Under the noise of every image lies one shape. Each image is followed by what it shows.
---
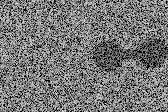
dumbbell
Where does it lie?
middle right
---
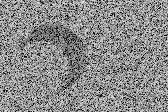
crescent
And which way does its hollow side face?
down and left
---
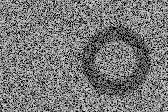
ring
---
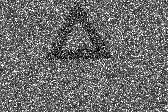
triangle frame
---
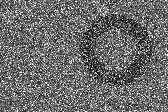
ring
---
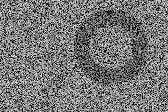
ring
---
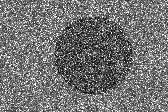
disc
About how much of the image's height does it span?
two thirds
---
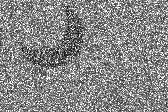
crescent
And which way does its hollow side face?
up and left
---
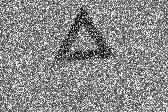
triangle frame
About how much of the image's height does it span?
half
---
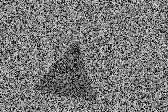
triangle
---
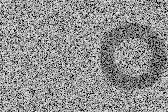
ring
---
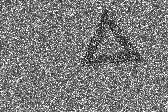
triangle frame
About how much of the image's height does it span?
half
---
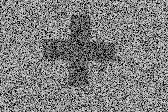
cross
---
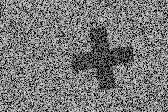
cross
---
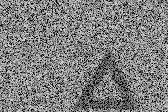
triangle frame
